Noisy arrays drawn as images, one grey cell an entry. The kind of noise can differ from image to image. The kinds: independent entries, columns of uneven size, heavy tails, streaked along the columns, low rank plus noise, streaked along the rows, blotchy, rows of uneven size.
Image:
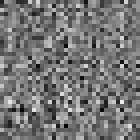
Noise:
low rank plus noise
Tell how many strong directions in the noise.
five to eight
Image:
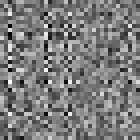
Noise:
low rank plus noise
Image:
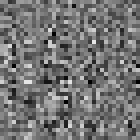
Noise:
low rank plus noise
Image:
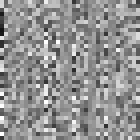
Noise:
columns of uneven size
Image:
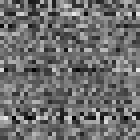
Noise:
rows of uneven size
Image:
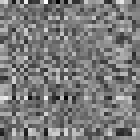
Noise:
low rank plus noise
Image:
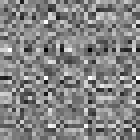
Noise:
low rank plus noise
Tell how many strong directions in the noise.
two
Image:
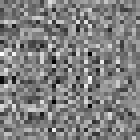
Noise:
low rank plus noise
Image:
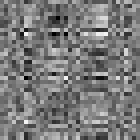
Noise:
low rank plus noise
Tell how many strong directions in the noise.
one
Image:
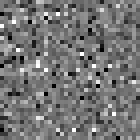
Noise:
heavy tails
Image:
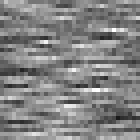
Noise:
streaked along the rows
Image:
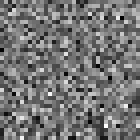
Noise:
independent entries
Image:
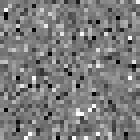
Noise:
heavy tails
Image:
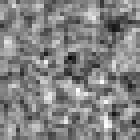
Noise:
blotchy
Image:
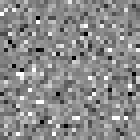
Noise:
heavy tails
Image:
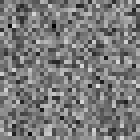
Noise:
independent entries
